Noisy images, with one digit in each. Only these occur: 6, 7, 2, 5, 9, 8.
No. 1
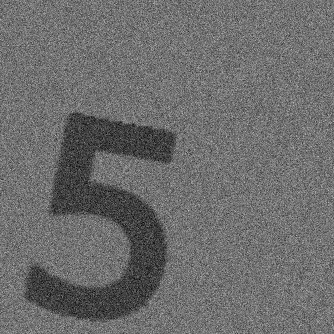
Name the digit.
5
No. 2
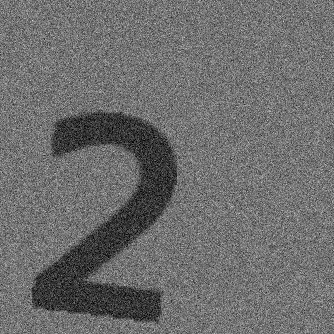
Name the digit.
2
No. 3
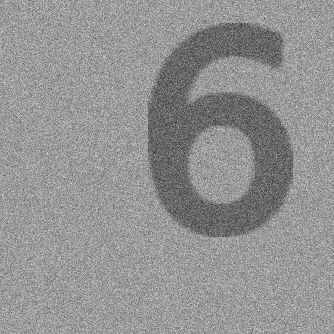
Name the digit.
6
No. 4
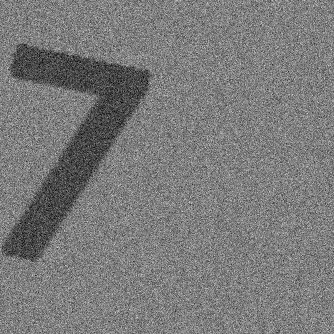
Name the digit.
7
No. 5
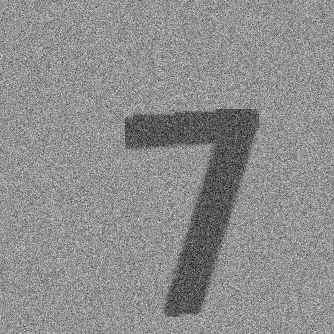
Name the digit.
7
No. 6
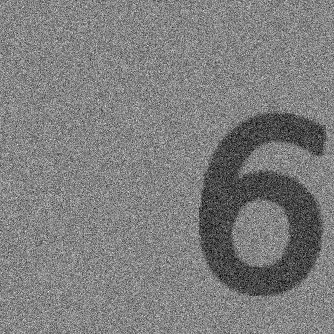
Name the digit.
6
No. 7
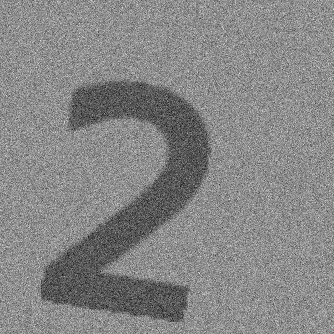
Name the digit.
2
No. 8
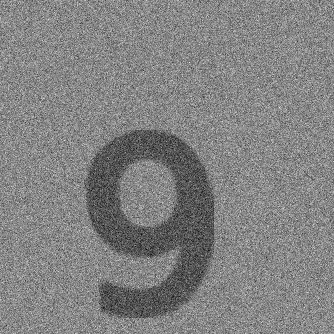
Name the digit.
9
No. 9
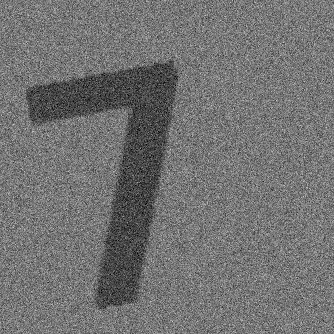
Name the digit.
7
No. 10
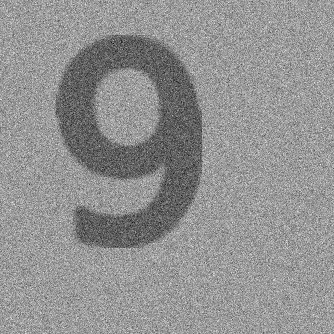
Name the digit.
9
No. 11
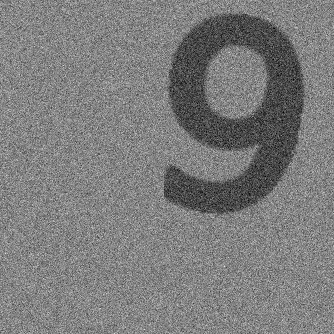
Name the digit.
9
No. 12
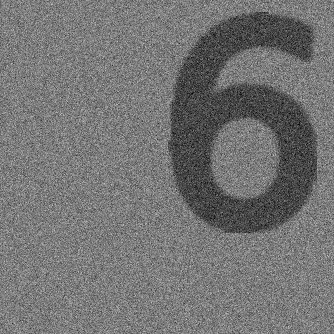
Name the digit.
6
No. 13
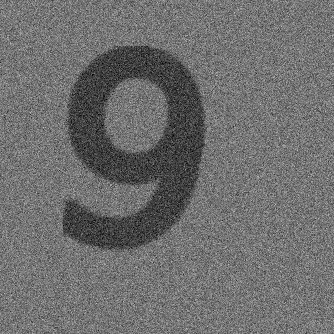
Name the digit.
9
